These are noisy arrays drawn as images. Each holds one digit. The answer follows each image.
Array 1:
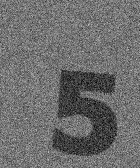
5
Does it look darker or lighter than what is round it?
darker
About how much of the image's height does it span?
half
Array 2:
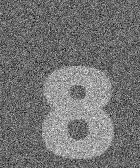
8
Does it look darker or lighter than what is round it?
lighter
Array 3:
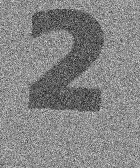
2
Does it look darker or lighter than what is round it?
darker
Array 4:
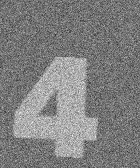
4
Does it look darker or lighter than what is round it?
lighter
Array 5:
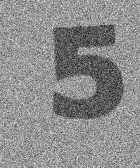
5
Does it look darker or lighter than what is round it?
darker
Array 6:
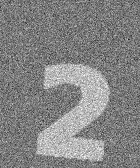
2
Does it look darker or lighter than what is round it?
lighter
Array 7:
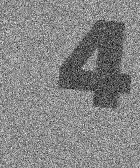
4
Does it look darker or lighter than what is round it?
darker
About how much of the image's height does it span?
half
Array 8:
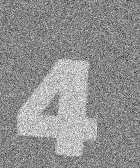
4
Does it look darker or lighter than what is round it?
lighter
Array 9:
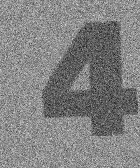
4
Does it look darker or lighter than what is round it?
darker
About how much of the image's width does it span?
two thirds
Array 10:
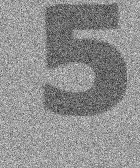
5
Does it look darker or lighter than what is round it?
darker
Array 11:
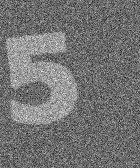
5
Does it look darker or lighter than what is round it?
lighter
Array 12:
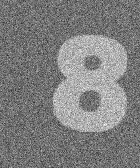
8
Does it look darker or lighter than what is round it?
lighter
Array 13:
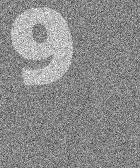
9
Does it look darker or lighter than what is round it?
lighter
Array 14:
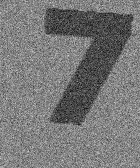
7
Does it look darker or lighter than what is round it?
darker
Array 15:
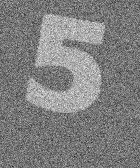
5
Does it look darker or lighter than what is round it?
lighter
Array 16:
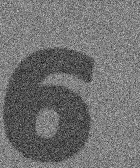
6
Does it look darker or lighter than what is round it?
darker
